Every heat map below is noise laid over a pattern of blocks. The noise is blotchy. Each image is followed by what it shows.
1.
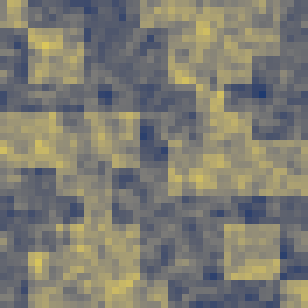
the same after a half turn
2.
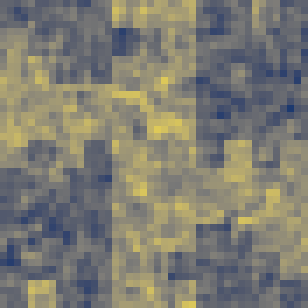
the same after a half turn
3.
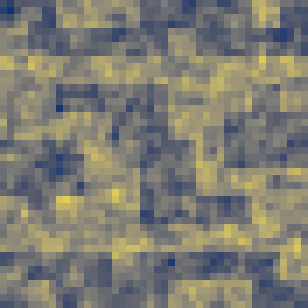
the same after a half turn
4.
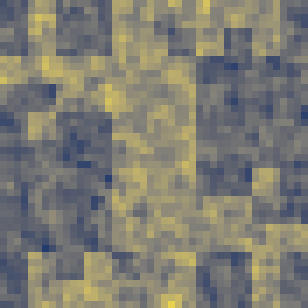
the same after a half turn
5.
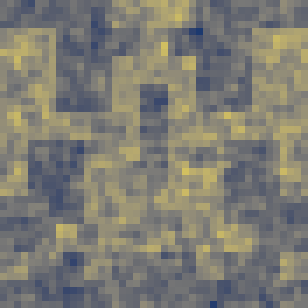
left and right mirror each other
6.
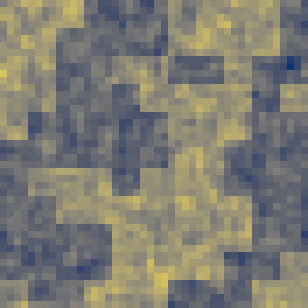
no symmetry
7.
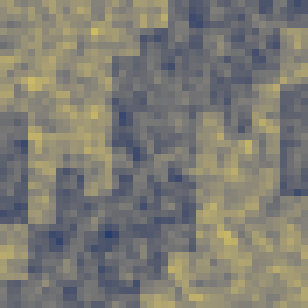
the same after a half turn
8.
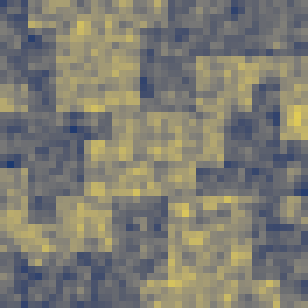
the same after a half turn
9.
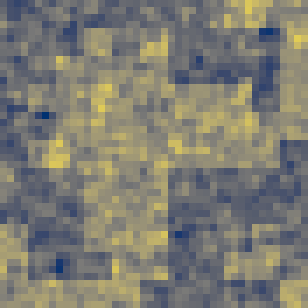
mirrored about the diagonal from the top left
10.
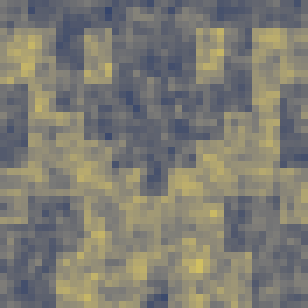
left and right mirror each other
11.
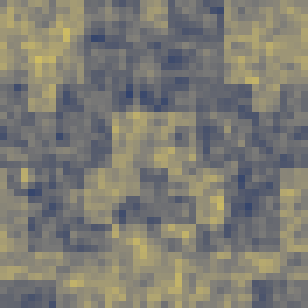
left and right mirror each other
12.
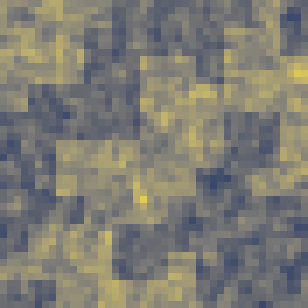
mirrored about the diagonal from the top left
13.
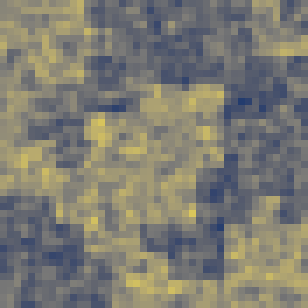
mirrored about the diagonal from the bottom left
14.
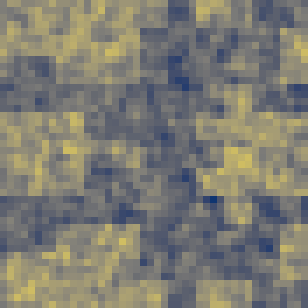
top and bottom mirror each other
